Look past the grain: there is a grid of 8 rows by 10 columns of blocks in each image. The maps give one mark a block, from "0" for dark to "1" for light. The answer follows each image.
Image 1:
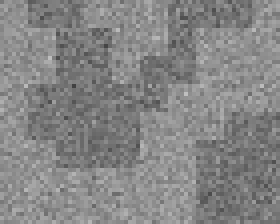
1001110001
1100110111
1100100111
1000001111
1000011100
1100011000
1111111000
1111111000
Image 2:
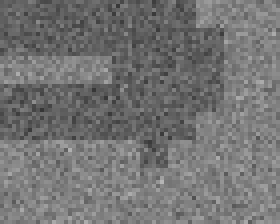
0000000111
0000000011
1111000011
0000000011
0000000111
1111101111
1111111111
1111111111
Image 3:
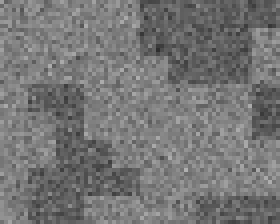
1111100000
1111100001
1111110001
1001111110
1101111110
1100111111
1000011111
1001111000
